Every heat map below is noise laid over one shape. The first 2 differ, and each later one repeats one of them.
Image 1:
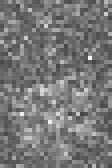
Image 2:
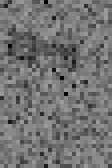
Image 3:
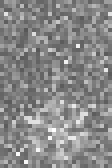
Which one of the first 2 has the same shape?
1
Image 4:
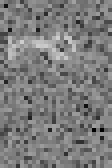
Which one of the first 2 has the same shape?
2
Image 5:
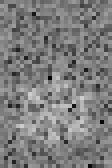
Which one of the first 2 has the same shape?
1
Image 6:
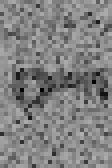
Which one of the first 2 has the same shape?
2
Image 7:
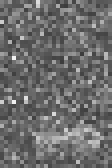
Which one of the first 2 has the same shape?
2
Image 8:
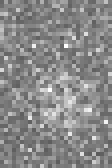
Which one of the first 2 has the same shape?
1
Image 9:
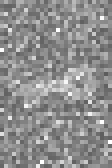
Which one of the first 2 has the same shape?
2
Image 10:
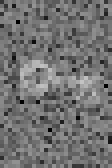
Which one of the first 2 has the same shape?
2
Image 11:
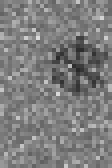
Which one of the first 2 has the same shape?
1
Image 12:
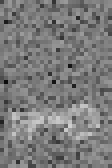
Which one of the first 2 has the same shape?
2
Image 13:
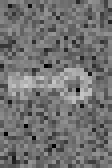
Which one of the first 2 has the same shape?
2
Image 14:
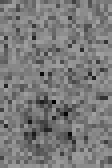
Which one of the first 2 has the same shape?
1
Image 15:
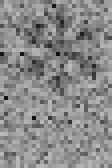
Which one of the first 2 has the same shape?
1
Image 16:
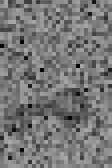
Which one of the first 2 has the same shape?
2
